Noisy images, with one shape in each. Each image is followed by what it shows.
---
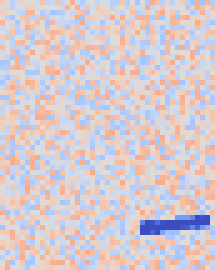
bar
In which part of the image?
bottom right
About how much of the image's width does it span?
a third
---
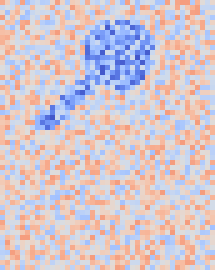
lollipop
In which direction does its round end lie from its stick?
up and right
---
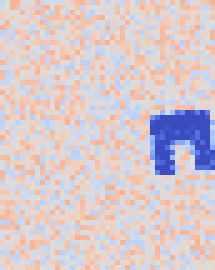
square with a notch
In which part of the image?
middle right
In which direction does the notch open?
down
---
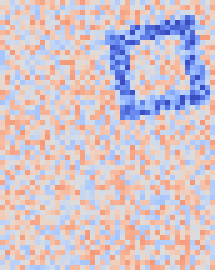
square frame
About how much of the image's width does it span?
half
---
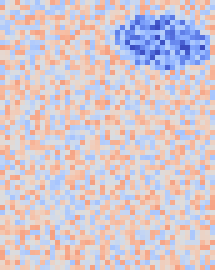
ellipse
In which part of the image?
top right
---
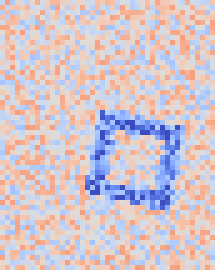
square frame
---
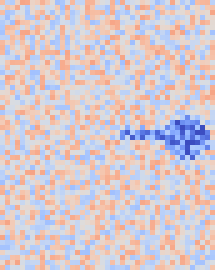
lollipop
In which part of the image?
middle right
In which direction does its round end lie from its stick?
right
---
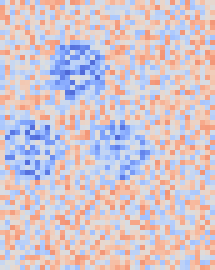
three dots
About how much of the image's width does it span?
two thirds
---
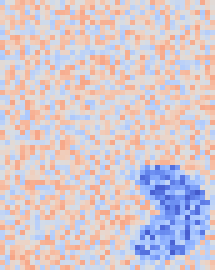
disc with a wedge cut out
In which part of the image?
bottom right
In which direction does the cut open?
left
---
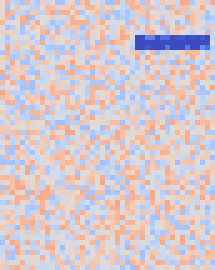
bar
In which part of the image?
top right
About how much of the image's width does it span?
a third
